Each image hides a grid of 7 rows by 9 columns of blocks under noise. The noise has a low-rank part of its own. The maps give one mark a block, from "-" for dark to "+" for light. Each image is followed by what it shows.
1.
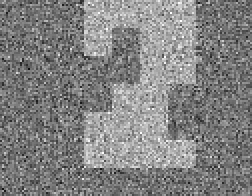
- - - + + + + - -
- - - + - + + - -
- - - - - + + - -
- - - - + + - - -
- - - + + + - - -
- - - + + + + - -
- - - - - - - - -
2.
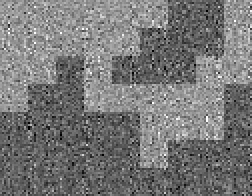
+ + + + + + - - +
+ + + + + - - - +
+ + - + - - - + +
+ - - + + + + + -
- - - - - + + + -
- - - - - + - - -
- - - - - - - - -
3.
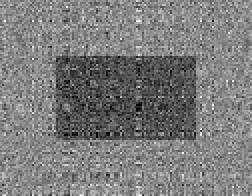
+ + + + + + + + +
+ + + + + + + + +
+ + - - - - - + +
+ + - - - - - + +
+ + - - - - - + +
+ + + + + + + + +
+ + + + + + + + +
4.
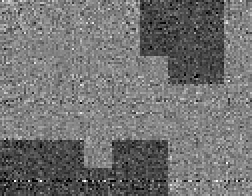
+ + + + + - - - +
+ + + + + - - - +
+ + + + + + - - +
+ + + + + + + + +
+ + + + + + + + +
- - - + - - + + +
- - - - - - + + +
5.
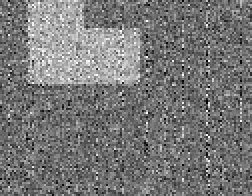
- + + - - - - - -
- + + + + - - - -
- + + + + - - - -
- - - - - - - - -
- - - - - - - - -
- - - - - - - - -
- - - - - - - - -
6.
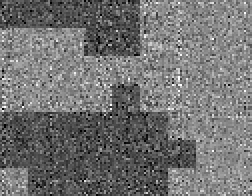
- - - - - + + + +
+ + + - - + + + +
+ + + + + + + + +
+ + + + - + + + +
- - - - - - + + +
- - - - - - - + +
+ - - - - - + + +
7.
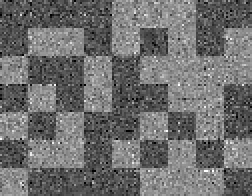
- - - - + + + - -
- + + - + - + - +
+ - - + - + + + +
- + - + - - + + -
+ - + - - + - + -
- + + - + - + - +
+ - - - - + + + -
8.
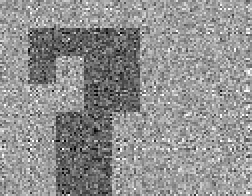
+ + + + + + + + +
+ - - - - + + + +
+ - + - - + + + +
+ + + - - + + + +
+ + - - + + + + +
+ + - - + + + + +
+ + - - + + + + +
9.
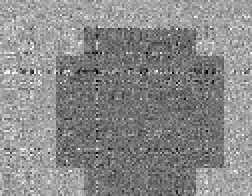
+ + + + + + + + +
+ + + - - - - + +
+ + - - - - - - +
+ + - - - - - - +
+ + - - - - - - +
+ + - - - - - - +
+ + + - - - - + +
